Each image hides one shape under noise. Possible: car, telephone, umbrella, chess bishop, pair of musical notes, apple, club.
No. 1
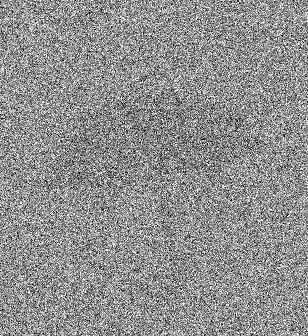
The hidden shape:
umbrella
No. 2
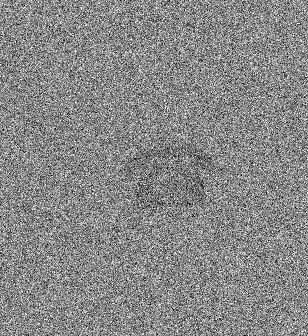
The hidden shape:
telephone
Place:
centre
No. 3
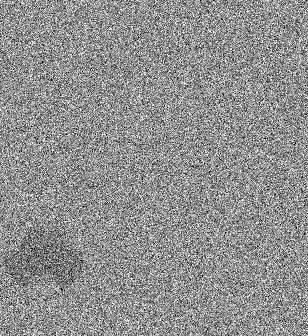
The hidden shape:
car
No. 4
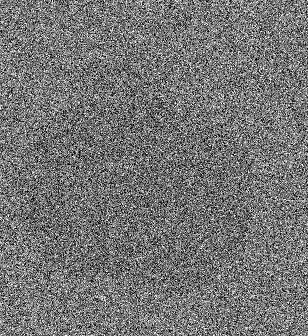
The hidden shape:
apple
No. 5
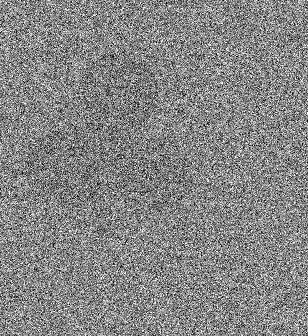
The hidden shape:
club
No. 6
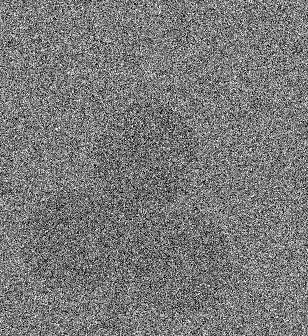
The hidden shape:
club
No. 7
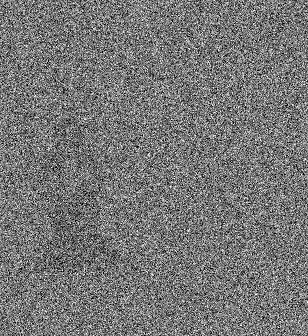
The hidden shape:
chess bishop
